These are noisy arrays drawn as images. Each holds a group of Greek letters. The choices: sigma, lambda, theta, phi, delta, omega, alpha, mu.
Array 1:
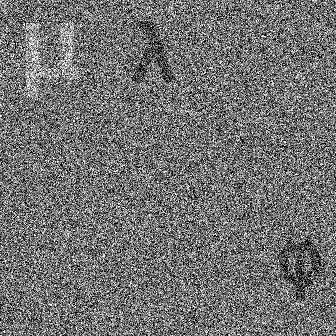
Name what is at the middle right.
nothing
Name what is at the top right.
nothing
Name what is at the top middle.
lambda
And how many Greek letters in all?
3
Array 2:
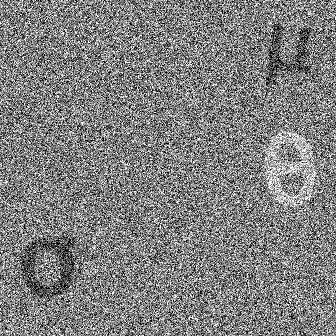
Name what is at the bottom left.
sigma
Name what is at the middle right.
theta
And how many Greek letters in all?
3
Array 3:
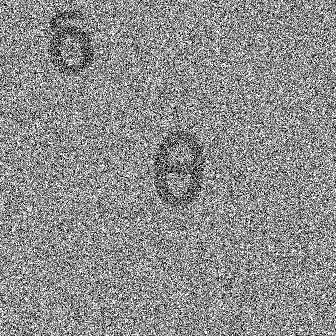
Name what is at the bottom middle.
nothing
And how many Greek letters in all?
2
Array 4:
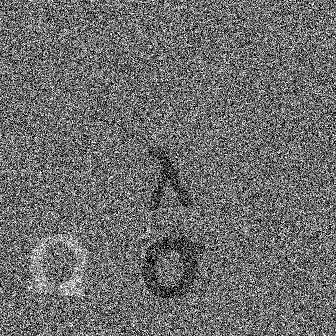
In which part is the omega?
bottom left
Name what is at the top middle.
nothing
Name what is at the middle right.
nothing
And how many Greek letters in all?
3
